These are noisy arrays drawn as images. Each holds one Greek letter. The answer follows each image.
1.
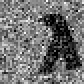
lambda
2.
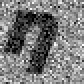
eta
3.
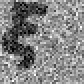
xi
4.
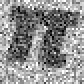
pi
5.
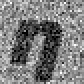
eta
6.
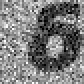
delta
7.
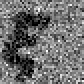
xi
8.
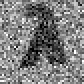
lambda
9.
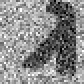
lambda
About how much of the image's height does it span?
nearly all
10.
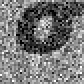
sigma
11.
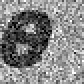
theta
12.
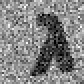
lambda
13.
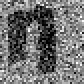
eta
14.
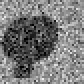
phi
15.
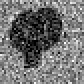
phi
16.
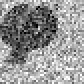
phi
